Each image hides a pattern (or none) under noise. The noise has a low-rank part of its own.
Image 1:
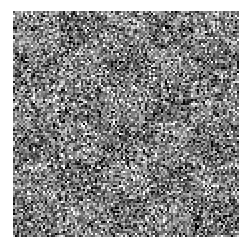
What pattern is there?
a checkerboard
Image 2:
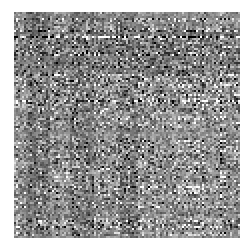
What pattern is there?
bands of rows crossing bands of columns
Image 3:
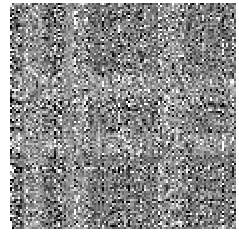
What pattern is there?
bands of rows crossing bands of columns
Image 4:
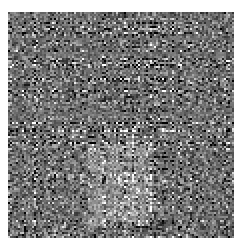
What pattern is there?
one block
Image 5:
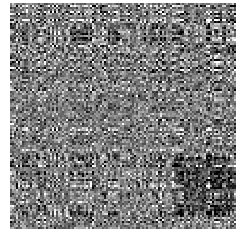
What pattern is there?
one block
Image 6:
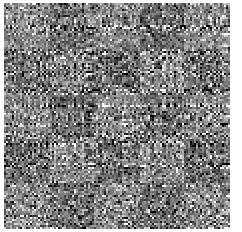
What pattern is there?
a checkerboard
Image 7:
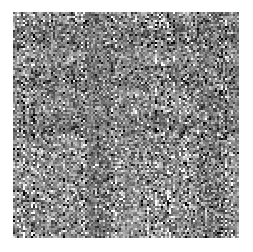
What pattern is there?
bands of rows crossing bands of columns
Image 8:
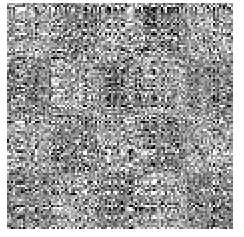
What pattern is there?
a checkerboard
